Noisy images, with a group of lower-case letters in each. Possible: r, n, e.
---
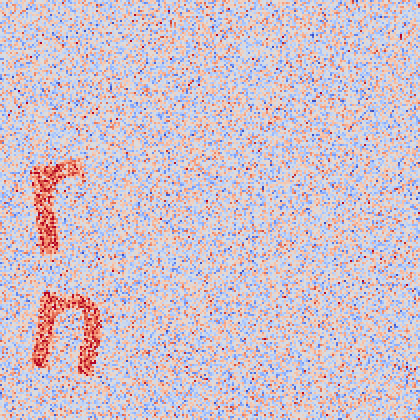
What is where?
middle left: r; bottom left: n
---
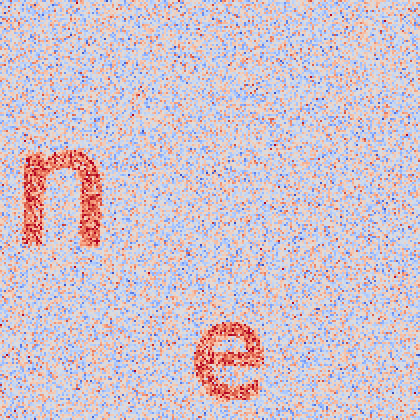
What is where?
middle left: n; bottom middle: e
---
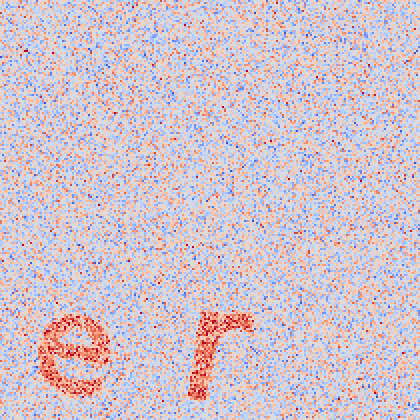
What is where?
bottom left: e; bottom middle: r
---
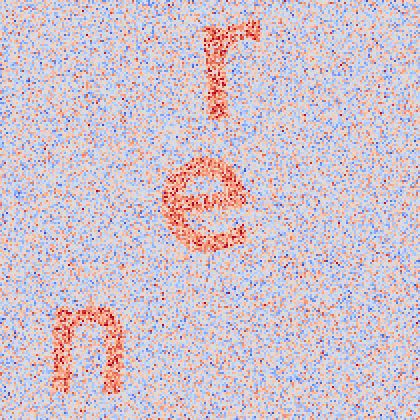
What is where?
top middle: r; centre: e; bottom left: n
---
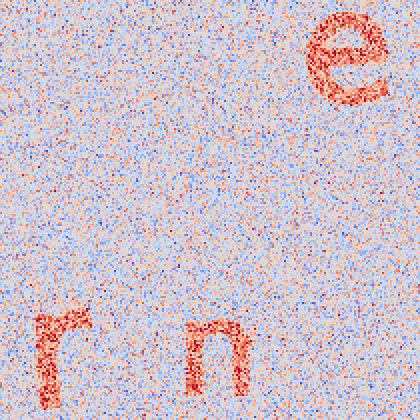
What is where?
top right: e; bottom left: r; bottom middle: n
